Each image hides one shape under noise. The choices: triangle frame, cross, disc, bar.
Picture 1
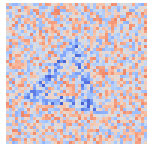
triangle frame
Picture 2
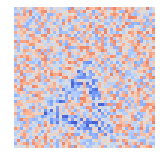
triangle frame
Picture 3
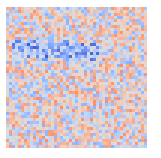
bar
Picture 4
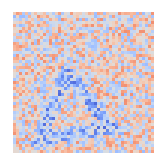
triangle frame
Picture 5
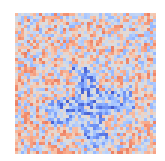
cross
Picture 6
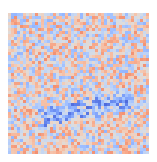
bar
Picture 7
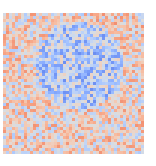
disc
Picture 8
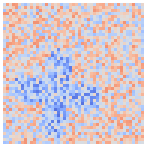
cross
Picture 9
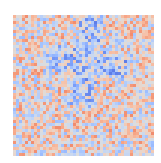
cross
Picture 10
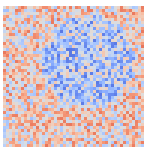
disc
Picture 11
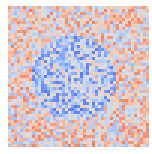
disc
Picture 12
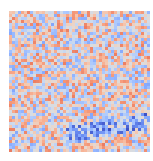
bar
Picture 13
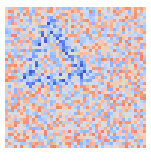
triangle frame
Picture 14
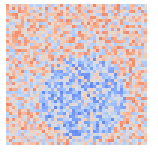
disc
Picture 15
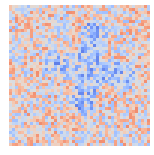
cross
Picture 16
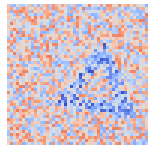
triangle frame
